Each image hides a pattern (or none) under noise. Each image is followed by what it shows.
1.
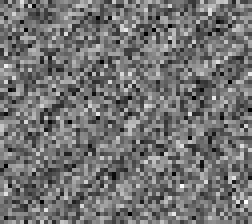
diagonal stripes
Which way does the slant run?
bottom left to top right
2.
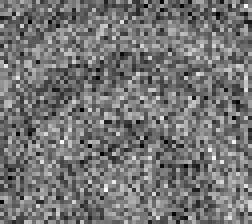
rings round one point
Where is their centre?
bottom middle
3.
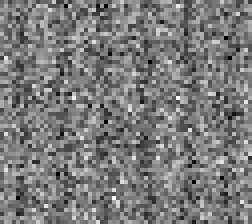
vertical stripes
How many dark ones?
6
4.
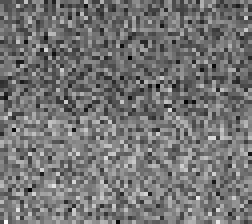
a sharp edge
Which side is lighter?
bottom
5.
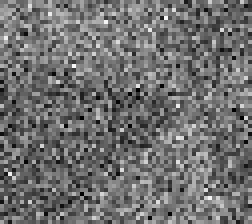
spokes from one point
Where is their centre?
middle right
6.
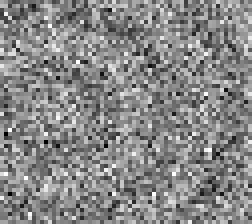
rings round one point
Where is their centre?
middle left
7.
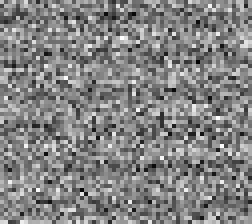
horizontal stripes
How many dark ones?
6
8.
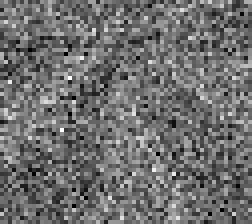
spokes from one point
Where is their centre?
top middle
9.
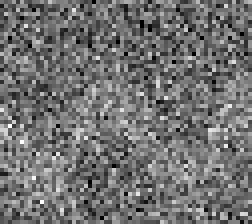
a wavy band
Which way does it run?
left to right
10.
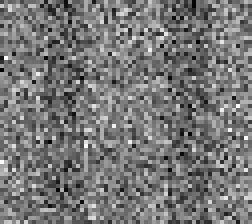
vertical stripes
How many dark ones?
2
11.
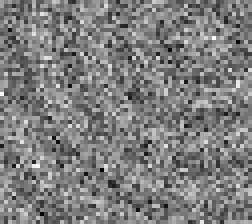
rings round one point
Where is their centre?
top right
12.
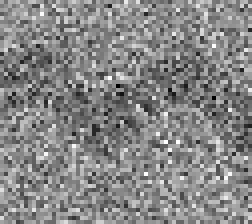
a wavy band
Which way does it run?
left to right
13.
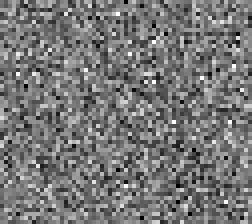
only noise
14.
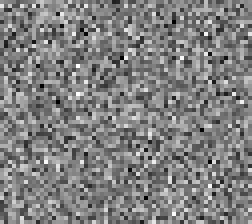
only noise
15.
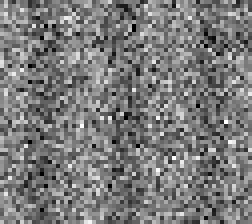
vertical stripes
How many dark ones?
3
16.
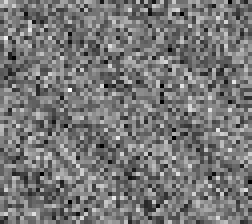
diagonal stripes
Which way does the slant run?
top left to bottom right
